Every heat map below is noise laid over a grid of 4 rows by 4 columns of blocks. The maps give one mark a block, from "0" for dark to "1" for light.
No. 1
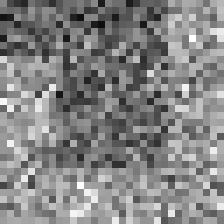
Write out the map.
0 0 0 1
1 0 0 1
1 0 0 1
1 1 1 1
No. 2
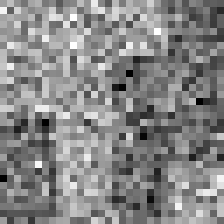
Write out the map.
1 1 1 0
1 1 0 0
0 1 0 0
0 1 0 1
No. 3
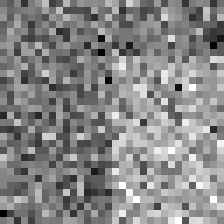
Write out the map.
0 0 0 0
0 0 1 1
0 0 1 1
0 0 1 1
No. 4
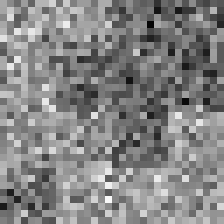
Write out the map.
1 1 0 0
1 0 0 0
1 1 0 1
0 1 1 1
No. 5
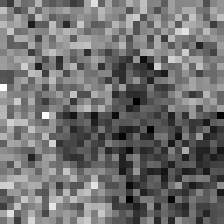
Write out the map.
1 1 1 1
1 1 0 1
1 0 0 0
1 1 0 0
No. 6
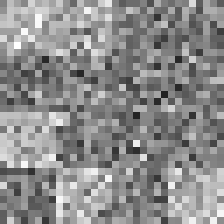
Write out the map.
1 1 0 0
0 0 0 0
1 0 0 0
0 1 0 1
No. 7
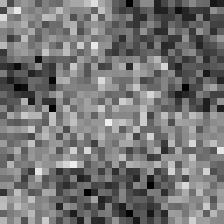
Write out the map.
1 1 0 0
0 1 1 0
1 1 1 1
1 0 0 1
